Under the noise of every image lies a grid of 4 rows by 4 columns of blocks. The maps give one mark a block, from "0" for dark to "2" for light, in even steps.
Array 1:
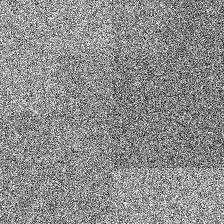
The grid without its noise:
2210
2100
1100
1122
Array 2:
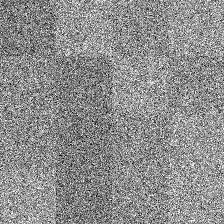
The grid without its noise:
0212
1021
1012
2012
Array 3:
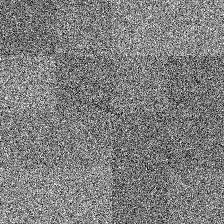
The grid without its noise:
0122
2010
1100
2201
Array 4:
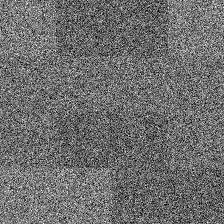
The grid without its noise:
2002
1111
1001
2200
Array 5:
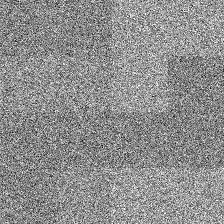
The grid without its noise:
0022
1120
0000
0122
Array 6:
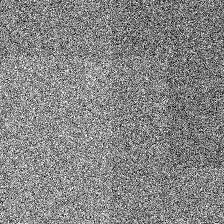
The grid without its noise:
1100
2210
2210
2211
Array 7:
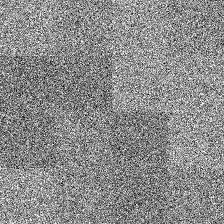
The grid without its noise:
2121
0022
0102
2101
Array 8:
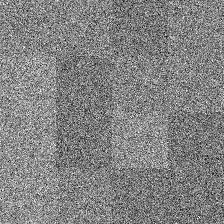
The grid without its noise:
1101
2011
2020
2100
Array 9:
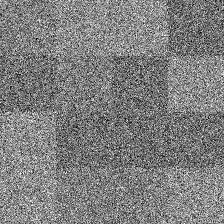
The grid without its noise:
1220
0102
2000
2112
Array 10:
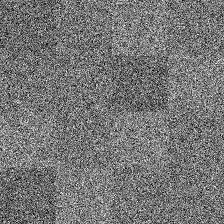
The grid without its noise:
0121
1102
2121
0211
